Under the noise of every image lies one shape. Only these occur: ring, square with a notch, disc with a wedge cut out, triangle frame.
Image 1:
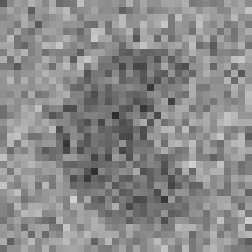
disc with a wedge cut out
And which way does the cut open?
right
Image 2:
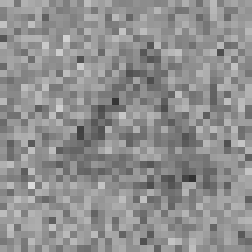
triangle frame
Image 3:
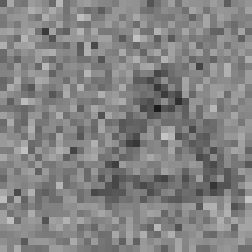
triangle frame
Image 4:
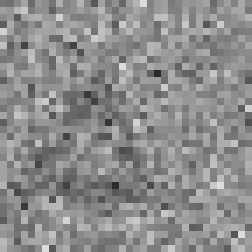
triangle frame
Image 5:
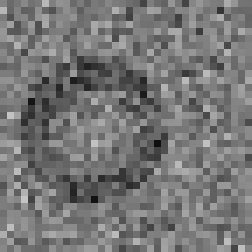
ring
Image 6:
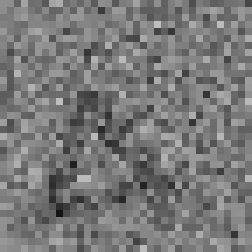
triangle frame
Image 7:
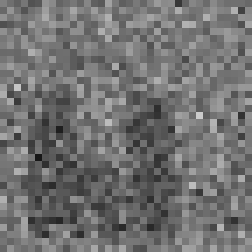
square with a notch
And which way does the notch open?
up
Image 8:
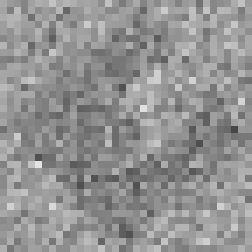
square with a notch
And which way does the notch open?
up and right
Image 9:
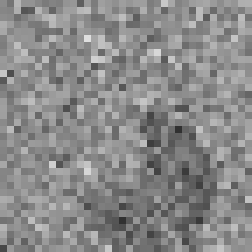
disc with a wedge cut out
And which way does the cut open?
up and left
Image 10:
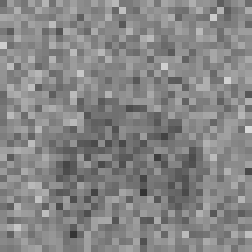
disc with a wedge cut out
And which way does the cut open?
down
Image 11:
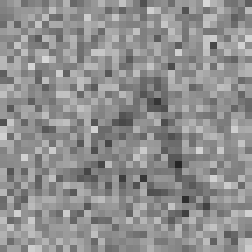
triangle frame
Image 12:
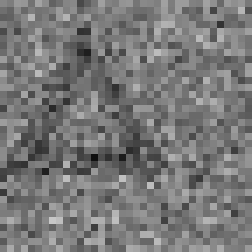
triangle frame
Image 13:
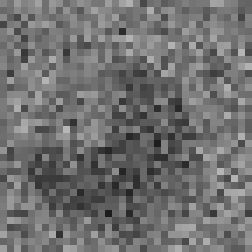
disc with a wedge cut out
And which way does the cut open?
up and left
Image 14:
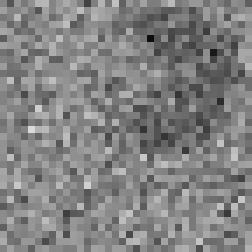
disc with a wedge cut out
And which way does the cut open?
left
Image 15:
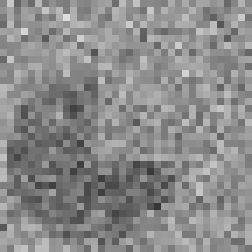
disc with a wedge cut out
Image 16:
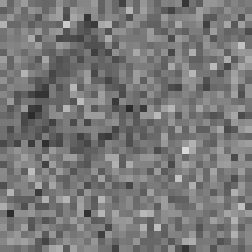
triangle frame
